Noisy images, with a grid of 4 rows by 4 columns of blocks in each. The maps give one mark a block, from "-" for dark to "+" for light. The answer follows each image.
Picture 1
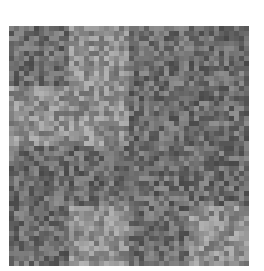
-+--
++--
----
-+-+
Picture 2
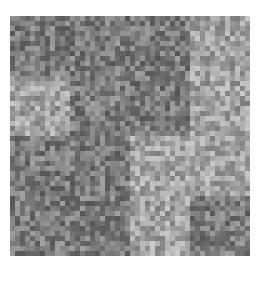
---+
+--+
--++
--+-
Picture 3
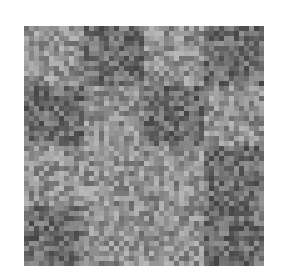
+-+-
-+-+
+++-
-++-
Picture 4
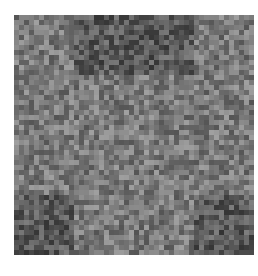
+--+
++++
++++
-++-
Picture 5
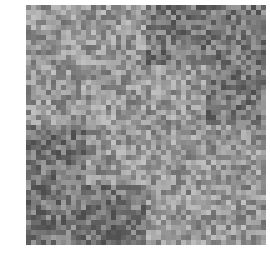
++--
+++-
-+++
--++
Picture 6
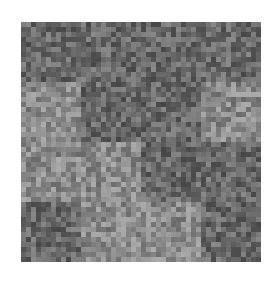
----
+--+
++--
-++-
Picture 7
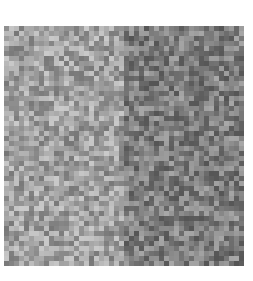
++--
++--
++--
++--
